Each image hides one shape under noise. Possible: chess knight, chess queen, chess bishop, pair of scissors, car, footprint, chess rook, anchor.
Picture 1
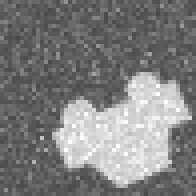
light car
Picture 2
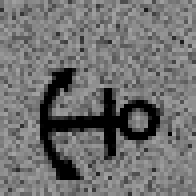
dark anchor
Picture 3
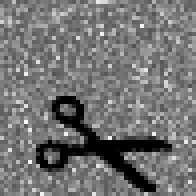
dark pair of scissors
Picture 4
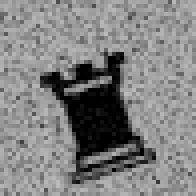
dark chess rook
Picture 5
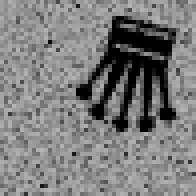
dark chess queen
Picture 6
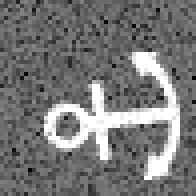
light anchor
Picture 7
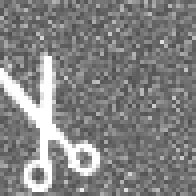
light pair of scissors
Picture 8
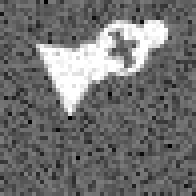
light chess bishop
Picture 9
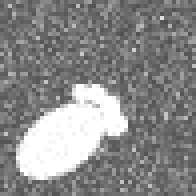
light footprint
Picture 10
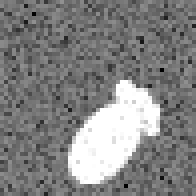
light footprint
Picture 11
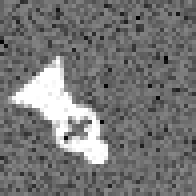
light chess bishop
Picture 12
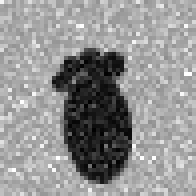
dark footprint
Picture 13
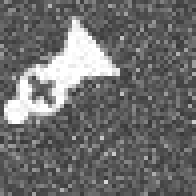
light chess bishop
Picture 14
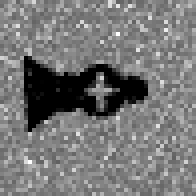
dark chess bishop
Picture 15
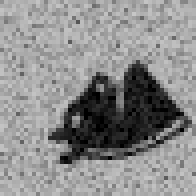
dark chess knight
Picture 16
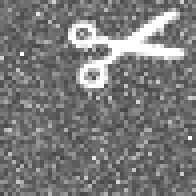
light pair of scissors
